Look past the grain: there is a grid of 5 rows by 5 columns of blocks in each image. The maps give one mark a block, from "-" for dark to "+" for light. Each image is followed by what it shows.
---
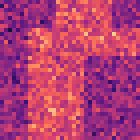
- - + + -
- + + + +
- + + - -
- + + - -
- + + - -
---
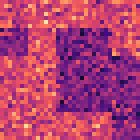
+ + + + +
- + - - +
+ + - - -
+ + - - -
+ + + + -
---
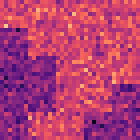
+ + + + +
- + + + +
- - + + +
- - + + -
- + + - -
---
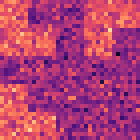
+ - - + +
+ + - + -
- - - - -
+ - - - -
+ + - - -
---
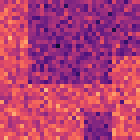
+ - - - -
+ - - - -
+ - - - +
+ + + + +
+ + + - +
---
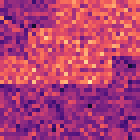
- - + + +
- + + + +
+ + + + -
- - - - -
- - - - -
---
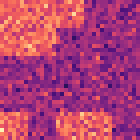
+ + + - -
+ + - - -
- - - - -
- - - - -
+ - + + -
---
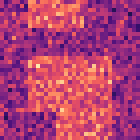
- + + - -
- - - - -
- + + + -
- + + + -
- - + + -
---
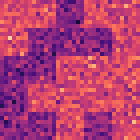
+ + - + +
+ - - - +
- - + + +
- + + + +
- - + - +
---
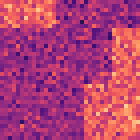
+ + - - -
- - - - +
- - - - +
- - - + +
- - - + +
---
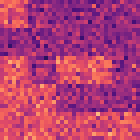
+ - - - -
- - - - -
+ - + + -
+ + - - -
+ + + + +
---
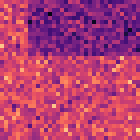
+ - - - -
+ - - - -
+ + + + +
+ + + + +
+ + + + +
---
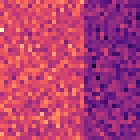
+ + + - -
+ + + - -
+ + + - -
+ + + - -
+ + + - -
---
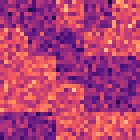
- - + - +
+ - - + +
+ + - - -
+ + + - -
- - + + +
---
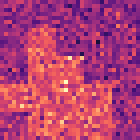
- - - - -
- + - - -
- + + - -
+ + + + -
- + + + -
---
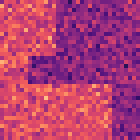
+ + - - -
+ + - - -
+ - - - -
+ + + + -
+ + + + -
